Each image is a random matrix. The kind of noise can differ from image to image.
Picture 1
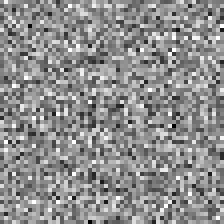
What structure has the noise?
low rank plus noise
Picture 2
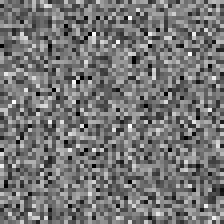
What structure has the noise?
independent entries
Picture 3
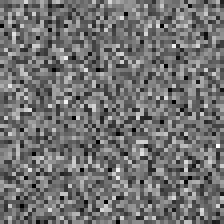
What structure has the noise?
independent entries
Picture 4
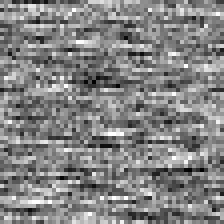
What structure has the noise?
streaked along the rows
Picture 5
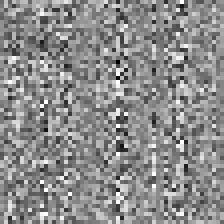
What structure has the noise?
columns of uneven size
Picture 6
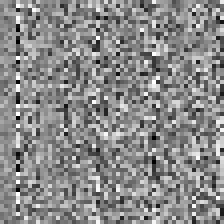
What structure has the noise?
columns of uneven size
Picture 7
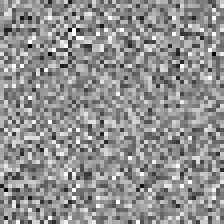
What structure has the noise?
low rank plus noise
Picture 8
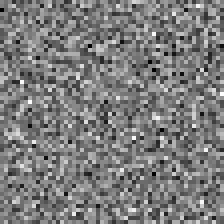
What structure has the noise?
independent entries
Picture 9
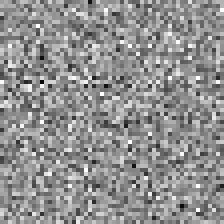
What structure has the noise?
low rank plus noise
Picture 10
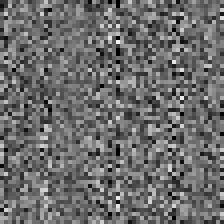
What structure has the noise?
columns of uneven size
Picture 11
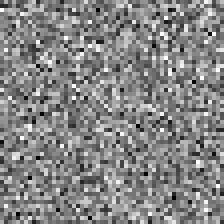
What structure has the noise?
independent entries
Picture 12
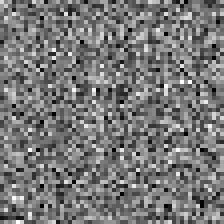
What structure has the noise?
low rank plus noise
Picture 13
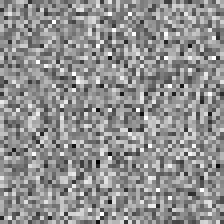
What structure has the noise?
low rank plus noise
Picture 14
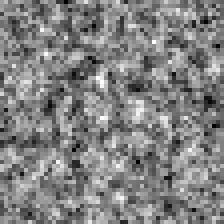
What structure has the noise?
blotchy
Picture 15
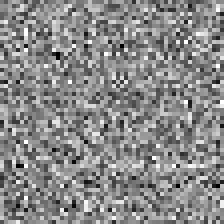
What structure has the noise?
low rank plus noise
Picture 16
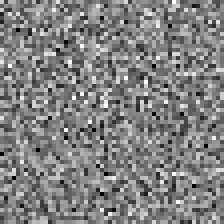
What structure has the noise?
independent entries
